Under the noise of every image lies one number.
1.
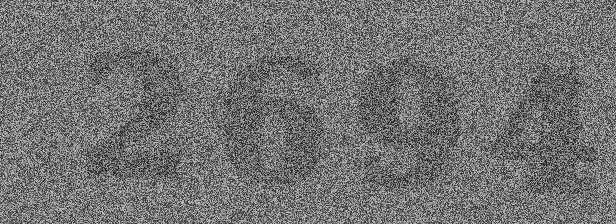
2694
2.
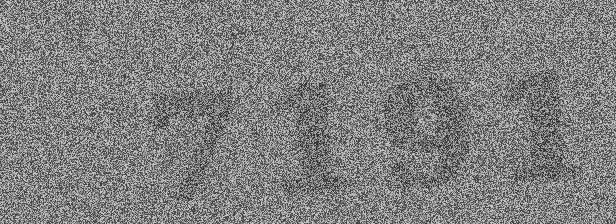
7191
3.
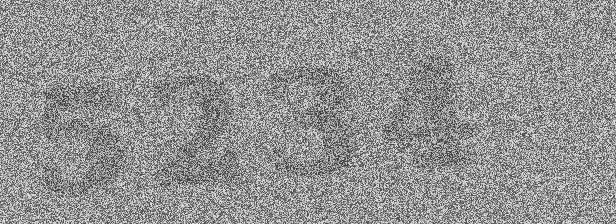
5234
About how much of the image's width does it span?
two thirds
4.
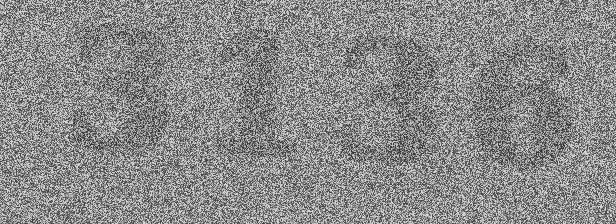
3136
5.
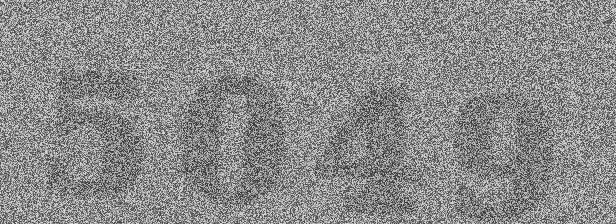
5049
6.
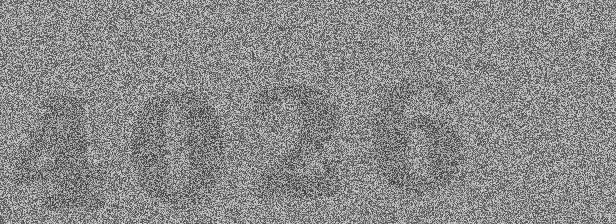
4026
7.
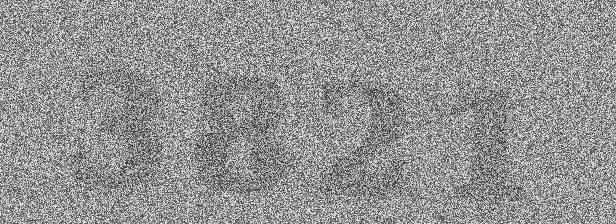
3821
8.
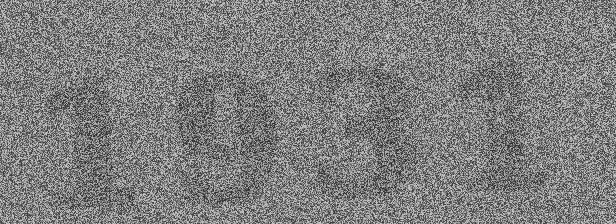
1931
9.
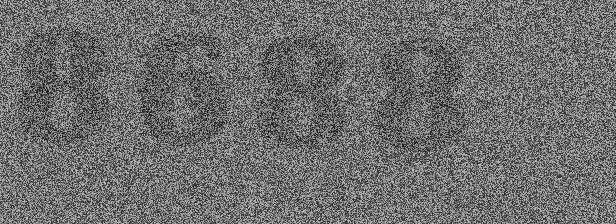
8688
